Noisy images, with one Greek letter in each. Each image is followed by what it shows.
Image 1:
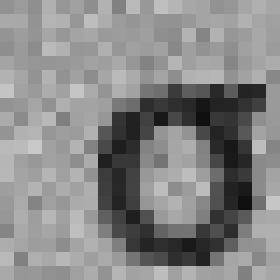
sigma
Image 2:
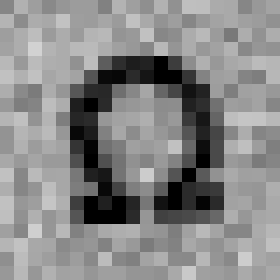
omega
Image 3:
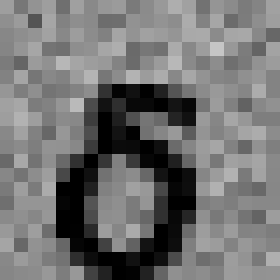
delta
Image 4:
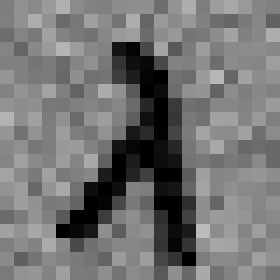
lambda
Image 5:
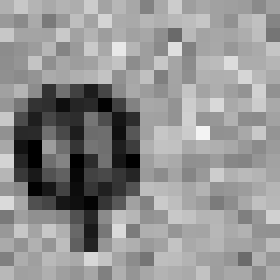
phi
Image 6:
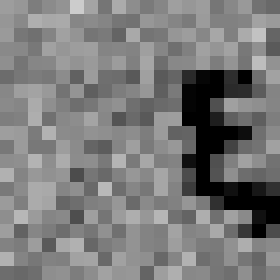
xi
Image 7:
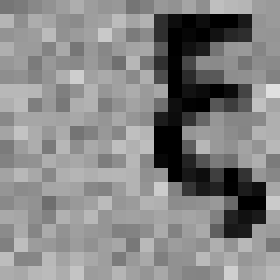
xi
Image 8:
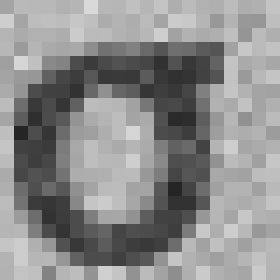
sigma
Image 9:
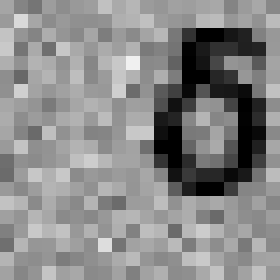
delta
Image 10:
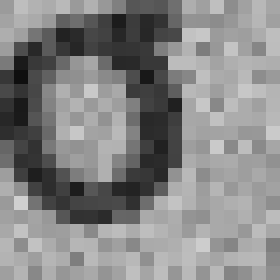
sigma
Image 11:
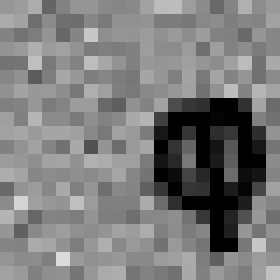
phi
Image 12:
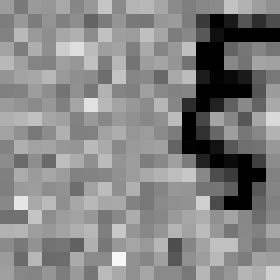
xi
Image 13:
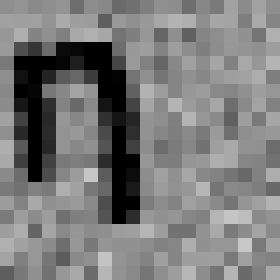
eta
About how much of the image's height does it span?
two thirds
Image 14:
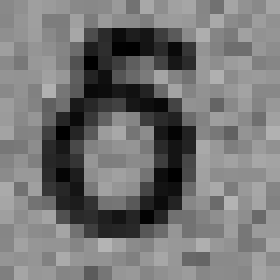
delta
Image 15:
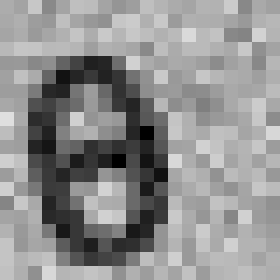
theta
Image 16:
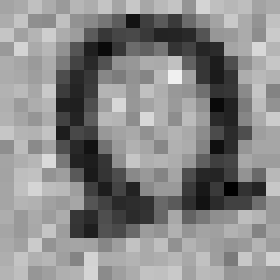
omega
